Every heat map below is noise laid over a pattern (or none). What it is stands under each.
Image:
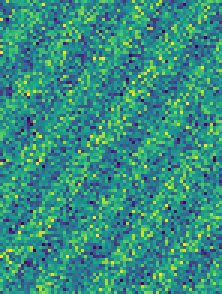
diagonal stripes
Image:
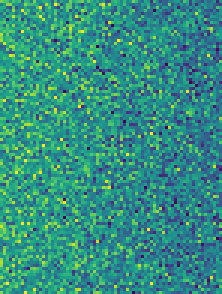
a smooth slope
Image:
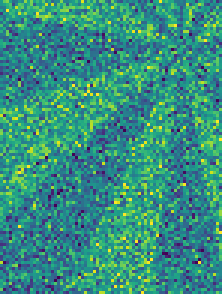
spokes from one point
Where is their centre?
top right
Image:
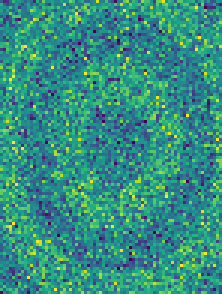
rings round one point
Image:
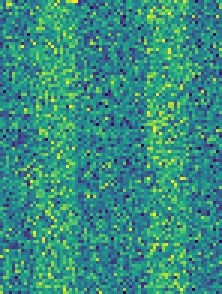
vertical stripes
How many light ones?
2
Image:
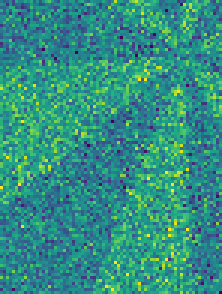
spokes from one point
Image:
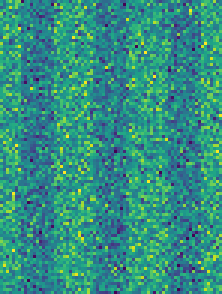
vertical stripes
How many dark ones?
3
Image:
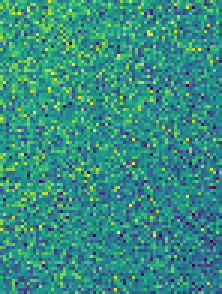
a smooth slope
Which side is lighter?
top left
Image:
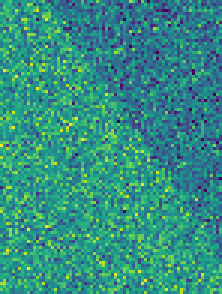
a sharp edge
